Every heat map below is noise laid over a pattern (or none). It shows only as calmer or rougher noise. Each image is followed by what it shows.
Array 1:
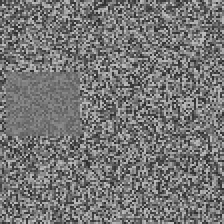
one block
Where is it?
middle left
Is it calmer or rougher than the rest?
calmer
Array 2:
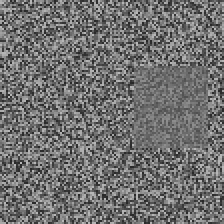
one block
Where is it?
middle right
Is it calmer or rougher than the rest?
calmer
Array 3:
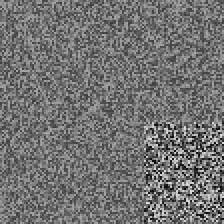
one block
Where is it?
bottom right
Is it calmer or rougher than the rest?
rougher
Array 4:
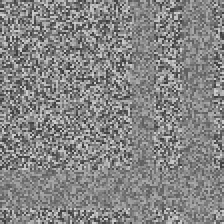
bands of rows crossing bands of columns
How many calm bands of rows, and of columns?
1 and 2
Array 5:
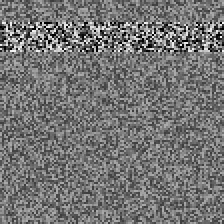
one band of rows
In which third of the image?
top
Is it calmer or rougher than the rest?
rougher
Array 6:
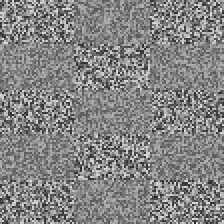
a checkerboard
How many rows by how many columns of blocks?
5 by 3
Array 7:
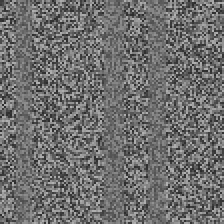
bands of columns
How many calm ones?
3
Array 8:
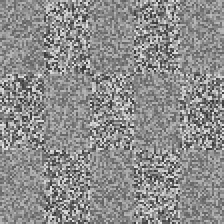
a checkerboard
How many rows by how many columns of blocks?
3 by 5
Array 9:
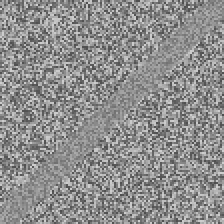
a diagonal band
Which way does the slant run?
bottom left to top right
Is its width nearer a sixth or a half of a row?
a sixth
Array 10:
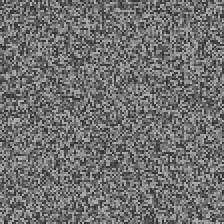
only noise
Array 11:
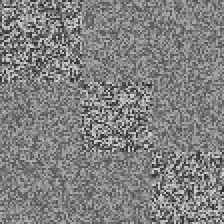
blocks along the diagonal
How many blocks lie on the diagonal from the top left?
3
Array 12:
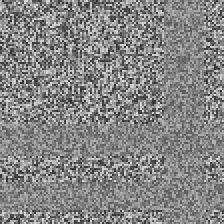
bands of rows crossing bands of columns
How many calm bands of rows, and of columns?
2 and 1
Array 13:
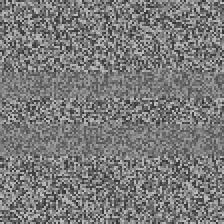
bands of rows
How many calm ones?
2
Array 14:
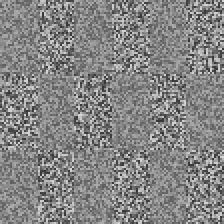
a checkerboard
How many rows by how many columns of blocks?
3 by 6
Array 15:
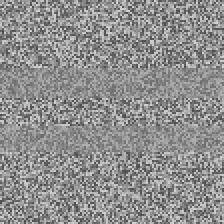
bands of rows
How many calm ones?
2
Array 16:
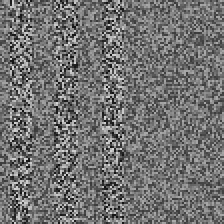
bands of columns
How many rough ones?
3
